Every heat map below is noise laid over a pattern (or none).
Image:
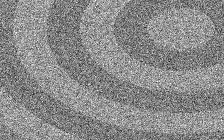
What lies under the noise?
rings round one point
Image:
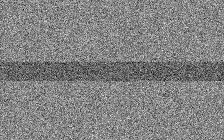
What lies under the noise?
one horizontal stripe
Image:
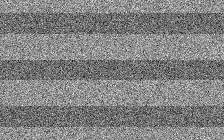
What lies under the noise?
horizontal stripes
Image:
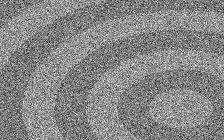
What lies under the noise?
rings round one point
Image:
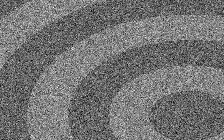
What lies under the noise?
rings round one point
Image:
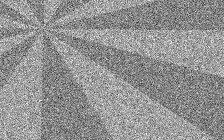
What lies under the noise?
spokes from one point
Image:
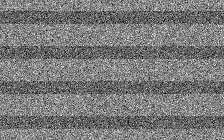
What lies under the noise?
horizontal stripes
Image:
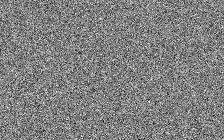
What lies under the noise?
only noise
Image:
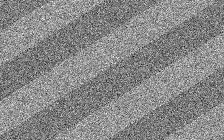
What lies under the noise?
diagonal stripes
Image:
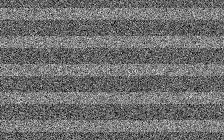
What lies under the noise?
horizontal stripes
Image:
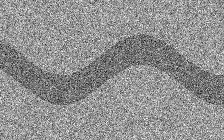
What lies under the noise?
a wavy band
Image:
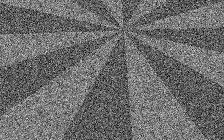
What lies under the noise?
spokes from one point
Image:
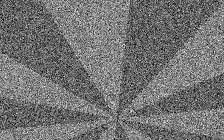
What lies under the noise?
spokes from one point
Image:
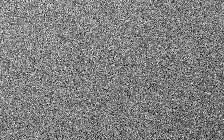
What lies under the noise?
a smooth slope
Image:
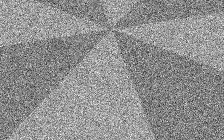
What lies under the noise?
spokes from one point
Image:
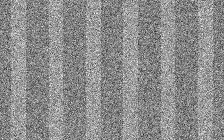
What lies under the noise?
vertical stripes
